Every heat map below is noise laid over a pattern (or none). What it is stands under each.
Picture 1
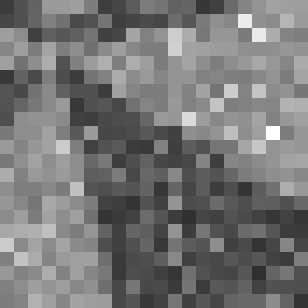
spokes from one point
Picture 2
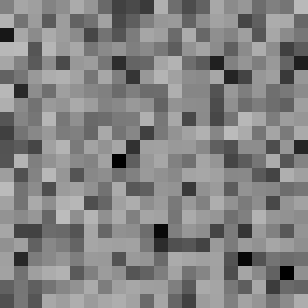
only noise
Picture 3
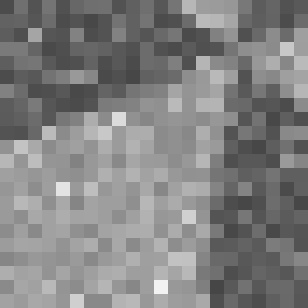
spokes from one point
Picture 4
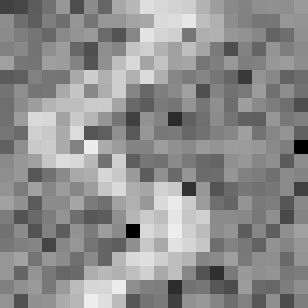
a wavy band
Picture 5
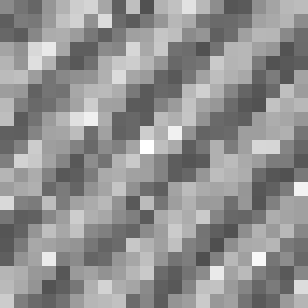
diagonal stripes
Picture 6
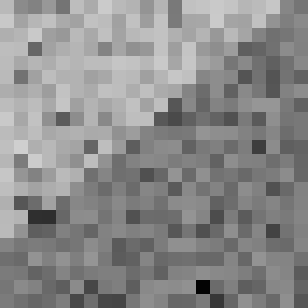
a sharp edge
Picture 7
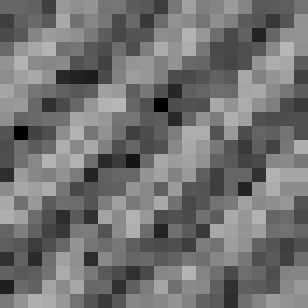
diagonal stripes
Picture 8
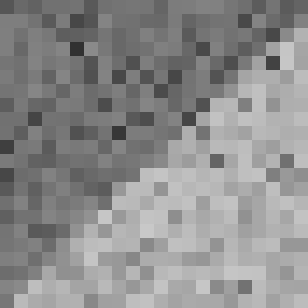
a sharp edge
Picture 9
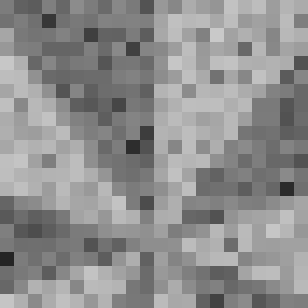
spokes from one point
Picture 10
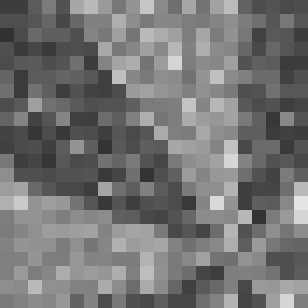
spokes from one point
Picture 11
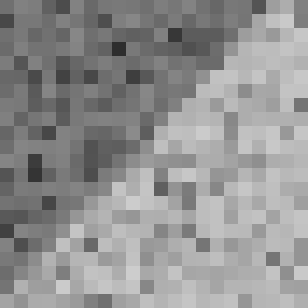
a sharp edge
